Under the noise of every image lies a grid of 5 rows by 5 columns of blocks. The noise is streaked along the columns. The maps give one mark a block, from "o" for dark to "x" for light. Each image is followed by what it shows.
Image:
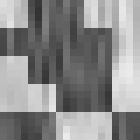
x o o x x
o o o o x
x o o o x
x x o o x
o o x x o
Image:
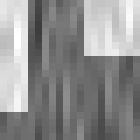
x o o x x
x o o x x
x o o o o
x o o o o
o o o o o
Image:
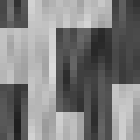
o x x x o
x x o o o
x x o o o
o x o o x
o x x o x
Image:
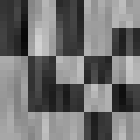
o x o x x
o x o x o
x o x o x
x o o x o
x x x o x
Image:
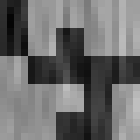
o x x x x
o x o x x
x o o o o
x x x o x
x x o o x
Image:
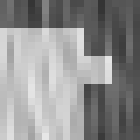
o o o o o
x x x o o
x x x x o
x x x o o
x x x o o
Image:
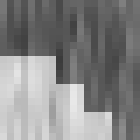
o o o o o
o o o o o
x x o o o
x x x o o
x x x x o
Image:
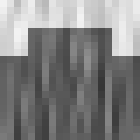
x x x x x
x o o o x
o o o o o
o o o o o
o o o o o
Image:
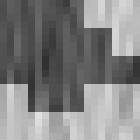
o o o x x
o o o o x
o o o o o
x o o x x
x x x x x
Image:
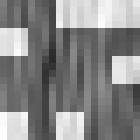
o o x x x
x o o o o
o o o o x
o o o o o
x o x o o
